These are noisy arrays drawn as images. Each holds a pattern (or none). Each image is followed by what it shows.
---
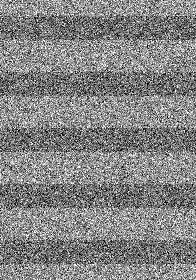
horizontal stripes
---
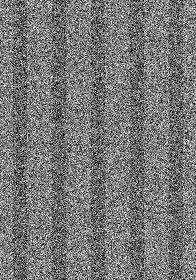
vertical stripes
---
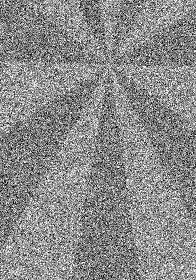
spokes from one point
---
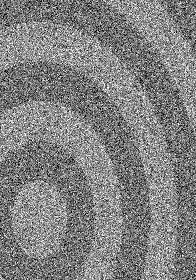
rings round one point
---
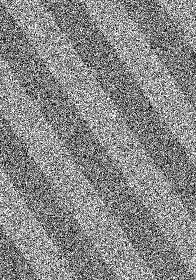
diagonal stripes
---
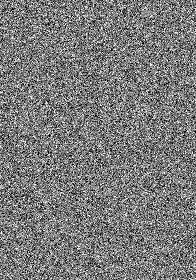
only noise
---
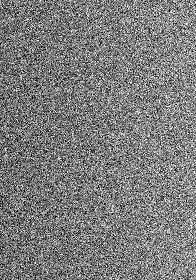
a smooth slope
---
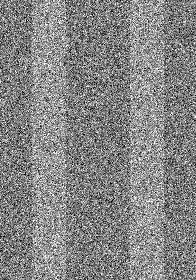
vertical stripes
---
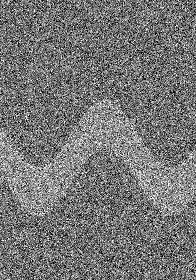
a wavy band
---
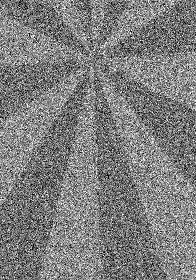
spokes from one point
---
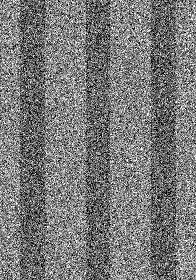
vertical stripes
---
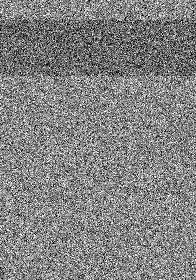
one horizontal stripe
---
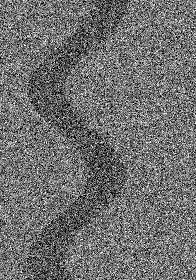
a wavy band
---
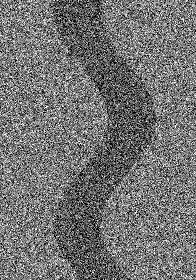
a wavy band
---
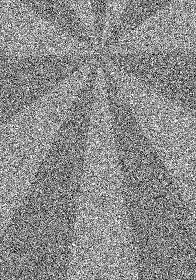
spokes from one point
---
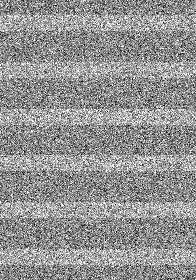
horizontal stripes
